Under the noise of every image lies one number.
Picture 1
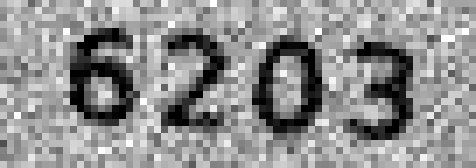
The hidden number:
6203
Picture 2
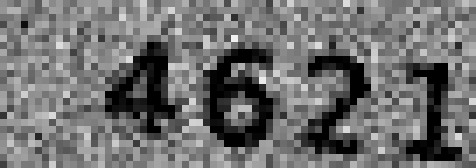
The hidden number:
4621
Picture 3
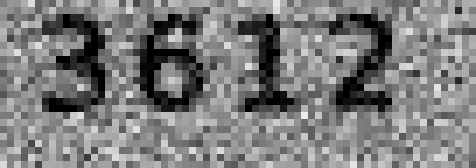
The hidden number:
3612
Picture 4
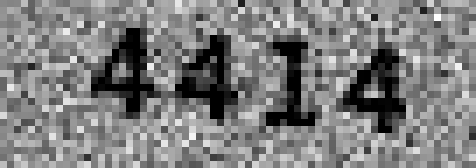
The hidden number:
4414
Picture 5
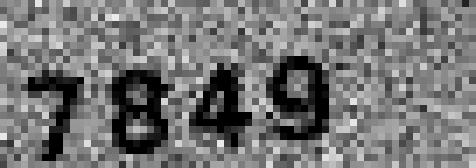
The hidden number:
7849
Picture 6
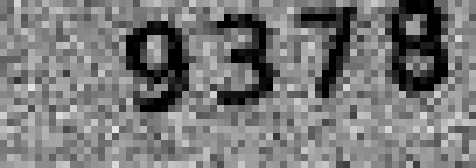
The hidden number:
9378
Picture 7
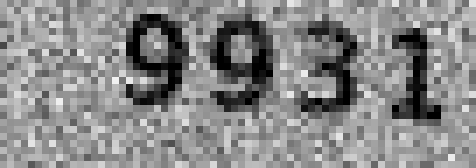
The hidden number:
9931
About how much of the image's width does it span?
two thirds
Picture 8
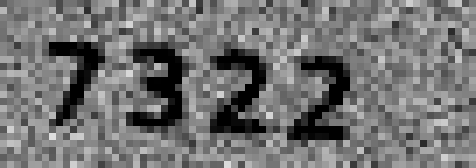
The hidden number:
7322
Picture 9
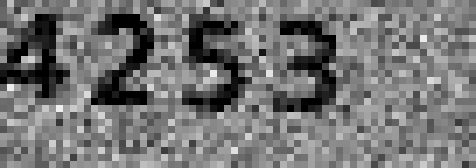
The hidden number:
4253
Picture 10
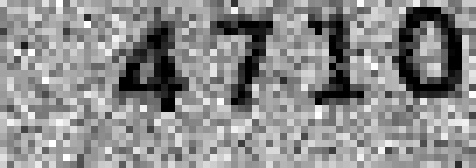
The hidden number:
4710
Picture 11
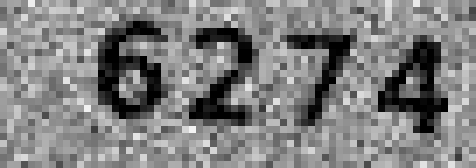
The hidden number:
6274
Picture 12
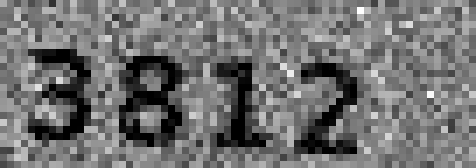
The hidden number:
3812
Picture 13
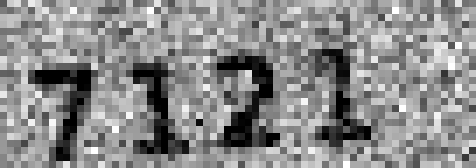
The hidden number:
7121
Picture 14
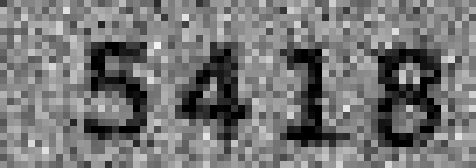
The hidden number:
5418
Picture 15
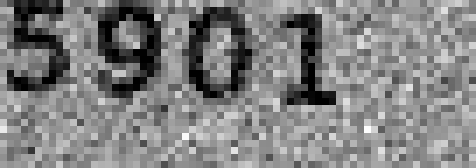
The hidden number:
5901
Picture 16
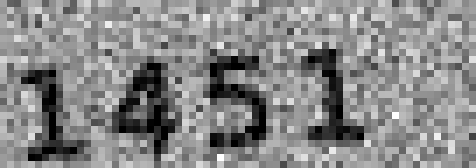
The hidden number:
1451
